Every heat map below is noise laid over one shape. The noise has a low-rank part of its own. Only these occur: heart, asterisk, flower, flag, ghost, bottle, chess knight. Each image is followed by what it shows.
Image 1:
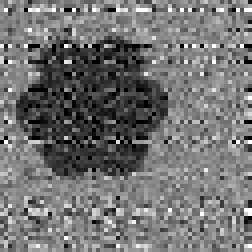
flower
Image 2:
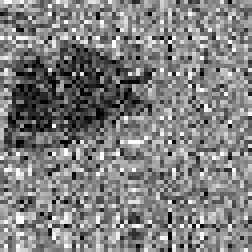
chess knight
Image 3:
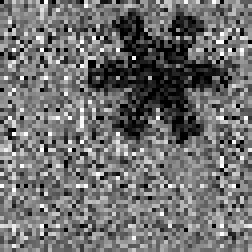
asterisk
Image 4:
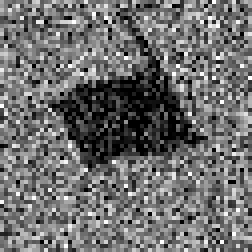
flag
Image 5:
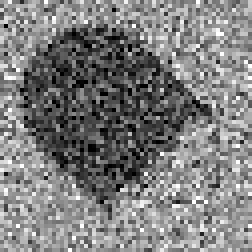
ghost
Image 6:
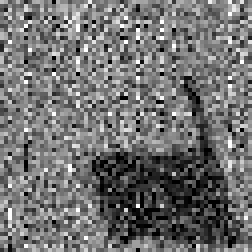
flag
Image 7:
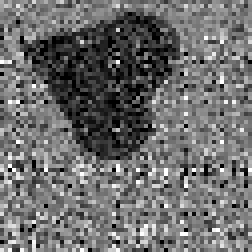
heart
